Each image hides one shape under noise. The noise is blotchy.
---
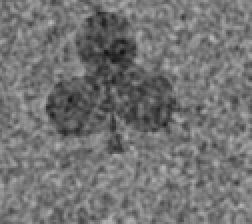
club
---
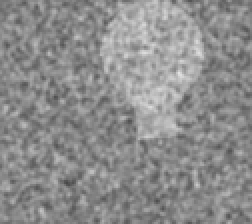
light bulb
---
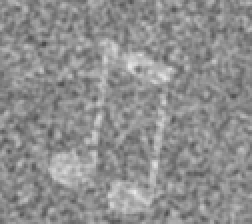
pair of musical notes
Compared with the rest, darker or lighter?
lighter
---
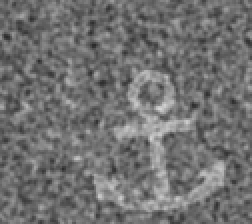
anchor
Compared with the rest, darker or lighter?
lighter
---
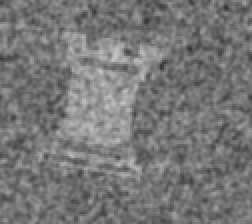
chess rook
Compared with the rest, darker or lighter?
lighter
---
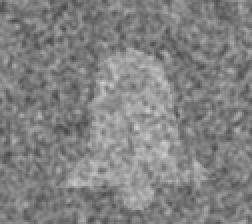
bell
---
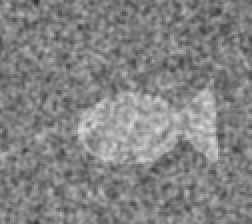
fish
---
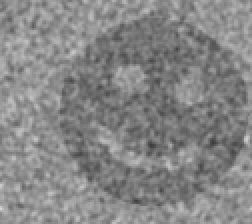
smiling face
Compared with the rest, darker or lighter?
darker
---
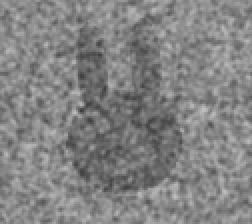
rabbit's head
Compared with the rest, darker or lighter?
darker
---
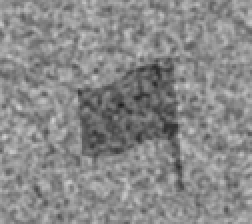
flag
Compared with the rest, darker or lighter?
darker
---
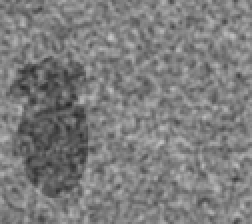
footprint
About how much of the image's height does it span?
two thirds
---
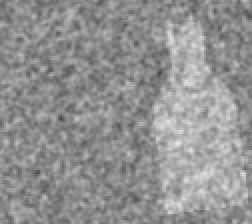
bottle
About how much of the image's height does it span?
nearly all
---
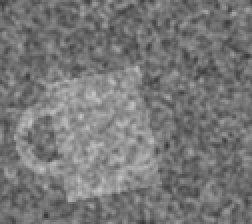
cup
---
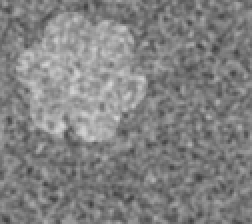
flower
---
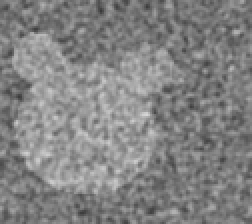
bear's head
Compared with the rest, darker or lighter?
lighter
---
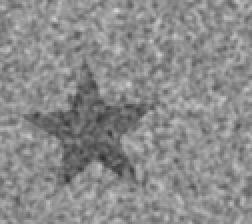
star
